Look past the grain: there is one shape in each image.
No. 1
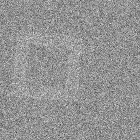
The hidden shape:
square frame
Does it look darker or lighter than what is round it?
lighter
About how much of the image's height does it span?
half
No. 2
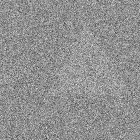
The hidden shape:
triangle
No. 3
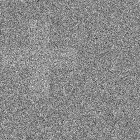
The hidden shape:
cross
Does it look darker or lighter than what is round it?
lighter
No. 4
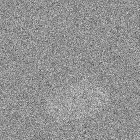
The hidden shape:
ellipse
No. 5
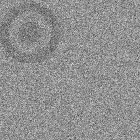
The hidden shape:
bullseye
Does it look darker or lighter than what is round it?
darker
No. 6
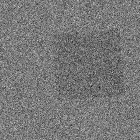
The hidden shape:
square
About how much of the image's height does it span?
half
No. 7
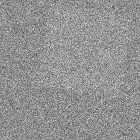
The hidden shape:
square
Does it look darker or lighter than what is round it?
lighter
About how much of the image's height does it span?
two thirds
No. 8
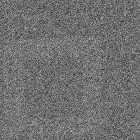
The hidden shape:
square frame
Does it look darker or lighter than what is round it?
lighter
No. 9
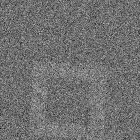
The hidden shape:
square frame
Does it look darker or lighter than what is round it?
lighter
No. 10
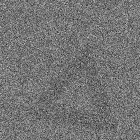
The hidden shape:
triangle frame
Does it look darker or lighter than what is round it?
darker
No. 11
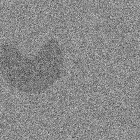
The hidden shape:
disc with a wedge cut out
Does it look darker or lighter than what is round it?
darker
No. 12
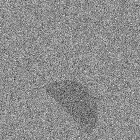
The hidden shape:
half disc
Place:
bottom middle
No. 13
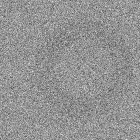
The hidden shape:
ring
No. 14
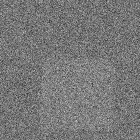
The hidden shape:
square
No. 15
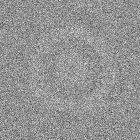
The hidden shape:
bullseye
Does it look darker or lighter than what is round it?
lighter
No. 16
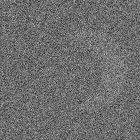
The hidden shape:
crescent
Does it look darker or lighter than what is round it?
lighter
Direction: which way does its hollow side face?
left
